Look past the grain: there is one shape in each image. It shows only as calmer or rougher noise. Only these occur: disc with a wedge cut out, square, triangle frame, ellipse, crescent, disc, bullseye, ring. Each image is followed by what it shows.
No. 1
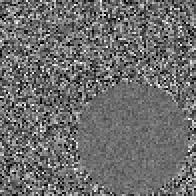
disc
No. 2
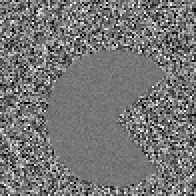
disc with a wedge cut out
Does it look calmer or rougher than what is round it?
calmer
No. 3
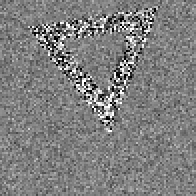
triangle frame
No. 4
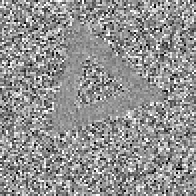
triangle frame
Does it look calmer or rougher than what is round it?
calmer
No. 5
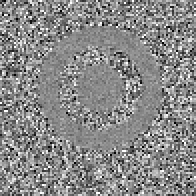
bullseye
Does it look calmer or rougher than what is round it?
calmer
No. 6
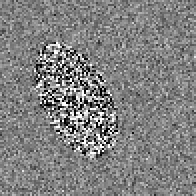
ellipse
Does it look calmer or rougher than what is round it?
rougher
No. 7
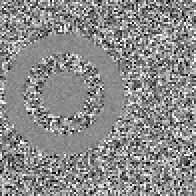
bullseye
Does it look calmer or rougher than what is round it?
calmer
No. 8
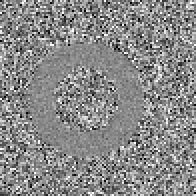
ring
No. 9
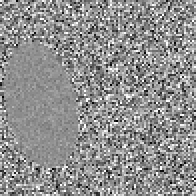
ellipse
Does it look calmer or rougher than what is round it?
calmer
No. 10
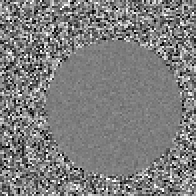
disc
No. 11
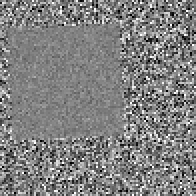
square
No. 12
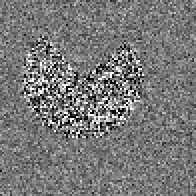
disc with a wedge cut out
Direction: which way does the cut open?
up
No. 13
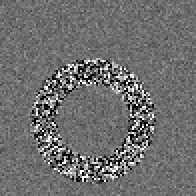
ring
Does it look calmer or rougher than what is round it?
rougher
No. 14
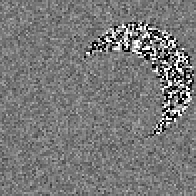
crescent
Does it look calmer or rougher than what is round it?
rougher
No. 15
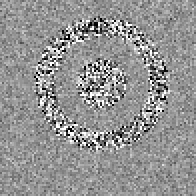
bullseye
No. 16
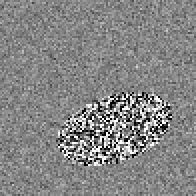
ellipse
